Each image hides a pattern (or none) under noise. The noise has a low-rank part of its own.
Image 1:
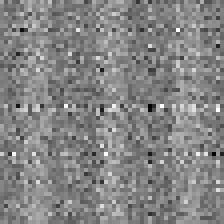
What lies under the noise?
vertical stripes
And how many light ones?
3
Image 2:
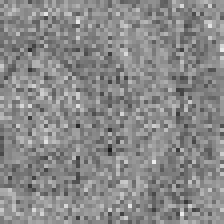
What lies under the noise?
rings round one point
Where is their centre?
middle left
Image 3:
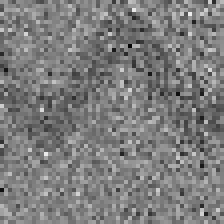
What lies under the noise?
a wavy band
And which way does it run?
left to right
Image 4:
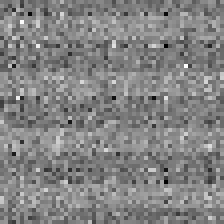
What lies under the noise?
horizontal stripes
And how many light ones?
4
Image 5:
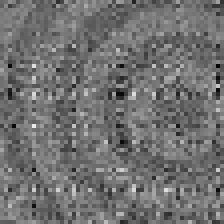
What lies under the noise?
rings round one point
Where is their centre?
middle right
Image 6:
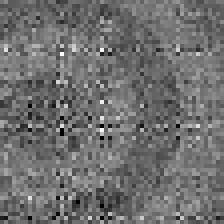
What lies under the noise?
rings round one point
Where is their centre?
middle left
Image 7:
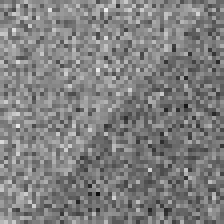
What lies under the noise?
a sharp edge
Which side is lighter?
top left
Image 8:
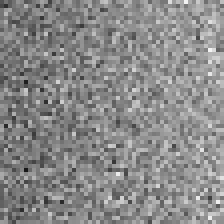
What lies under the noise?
a smooth slope
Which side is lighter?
right
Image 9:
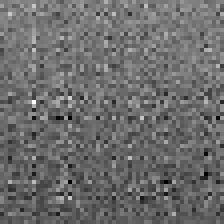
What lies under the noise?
a smooth slope
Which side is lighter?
top
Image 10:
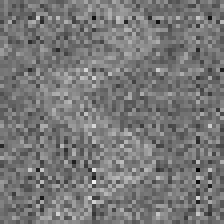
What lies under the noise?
a wavy band
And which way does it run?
top to bottom
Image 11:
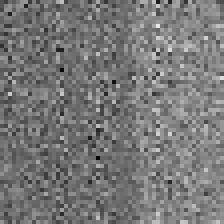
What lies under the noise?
a sharp edge
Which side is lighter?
right
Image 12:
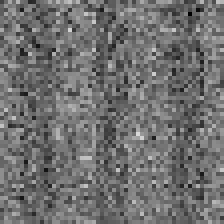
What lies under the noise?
vertical stripes
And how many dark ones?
3
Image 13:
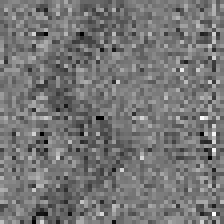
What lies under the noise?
a wavy band
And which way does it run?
top to bottom
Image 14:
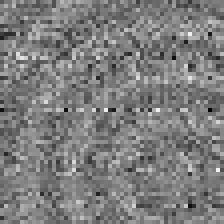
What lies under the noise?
rings round one point
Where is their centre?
bottom right
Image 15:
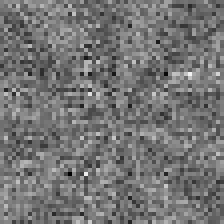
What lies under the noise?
spokes from one point
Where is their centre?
centre
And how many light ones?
8
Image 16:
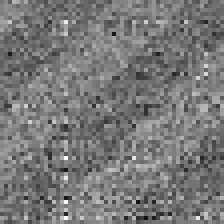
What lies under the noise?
diagonal stripes
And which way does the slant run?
bottom left to top right
